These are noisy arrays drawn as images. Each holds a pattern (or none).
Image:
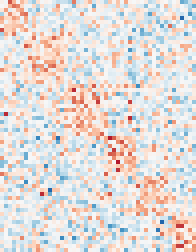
blocks along the diagonal
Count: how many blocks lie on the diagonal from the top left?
6
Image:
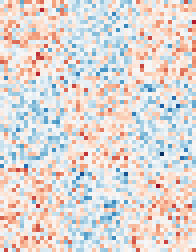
a checkerboard
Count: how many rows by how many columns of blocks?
3 by 3
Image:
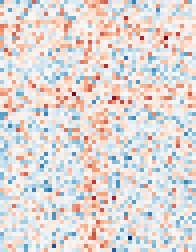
bands of rows crossing bands of columns
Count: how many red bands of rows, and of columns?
2 and 1
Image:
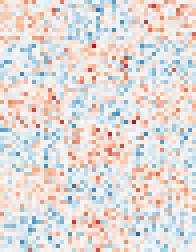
a checkerboard
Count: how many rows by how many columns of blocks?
6 by 3
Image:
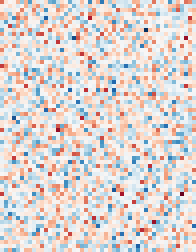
only noise
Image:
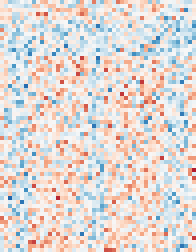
bands of rows crossing bands of columns
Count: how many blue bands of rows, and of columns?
1 and 3
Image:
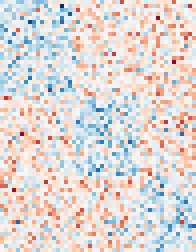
blocks along the diagonal
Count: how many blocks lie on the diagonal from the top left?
3
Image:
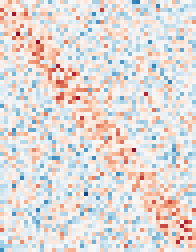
a diagonal band
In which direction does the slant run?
top left to bottom right
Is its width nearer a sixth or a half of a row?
a sixth
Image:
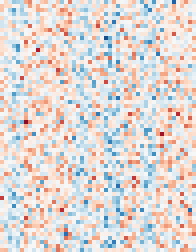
bands of columns
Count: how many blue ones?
4
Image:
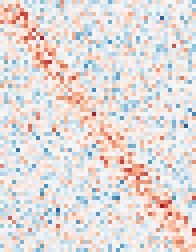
a diagonal band
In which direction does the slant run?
top left to bottom right
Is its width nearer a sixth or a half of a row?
a sixth
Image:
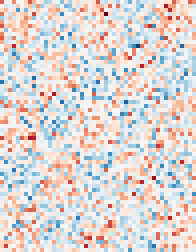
a checkerboard
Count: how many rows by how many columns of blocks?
5 by 5
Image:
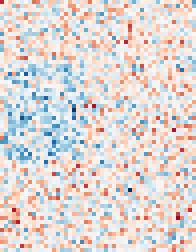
one block
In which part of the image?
middle left
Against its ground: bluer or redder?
bluer
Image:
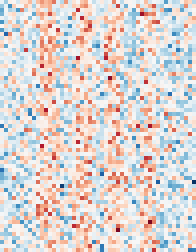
bands of columns
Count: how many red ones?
4
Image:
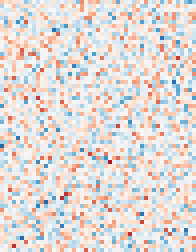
only noise
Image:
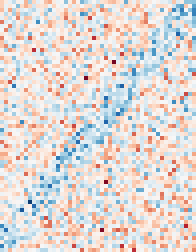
a diagonal band
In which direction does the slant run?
bottom left to top right
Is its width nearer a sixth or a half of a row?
a sixth
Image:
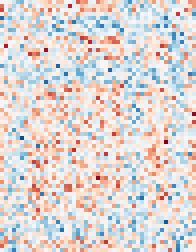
bands of rows crossing bands of columns
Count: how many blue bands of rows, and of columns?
3 and 3
